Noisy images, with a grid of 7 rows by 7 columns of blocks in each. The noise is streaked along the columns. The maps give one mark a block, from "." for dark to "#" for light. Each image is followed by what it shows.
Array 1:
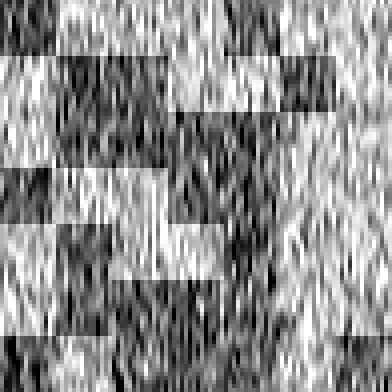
. # # # . # #
# . . # # . #
# . . . . # #
. # # . . # #
# . # # . # #
# . . . . # #
. # . . . # .
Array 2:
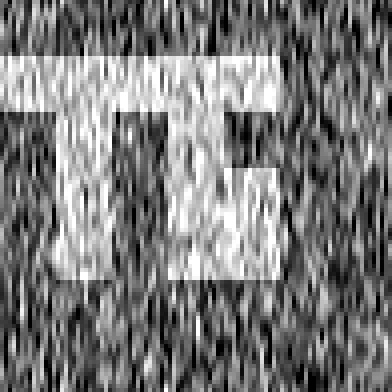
. . . . . . .
# # # # # . .
. # . # . . .
. # . # # . .
. # . # # . .
. . . . . . .
. . . . . . .
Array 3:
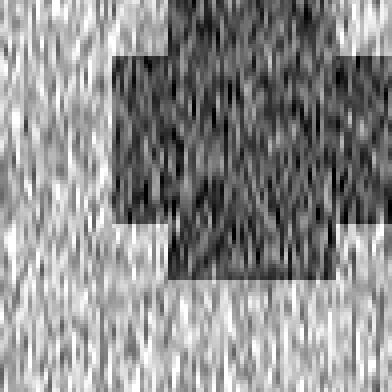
# # # . . . #
# # . . . . .
# # . . . . .
# # . . . . .
# # # . . . #
# # # # # # #
# # # # # # #
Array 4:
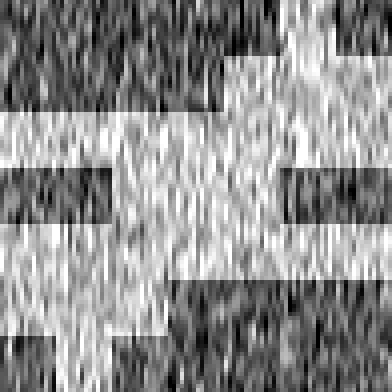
. . . . . # .
. . . . # # #
# # # # # # #
. . # # # . .
# # # # # # #
# # # . . . .
. # . . . . .
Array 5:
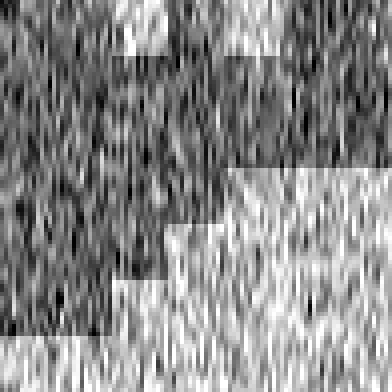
. . # . # . .
. . . . . . .
. . . . . . .
. . . . # # #
. . . # # # #
. . # # # # #
# # # # # # #
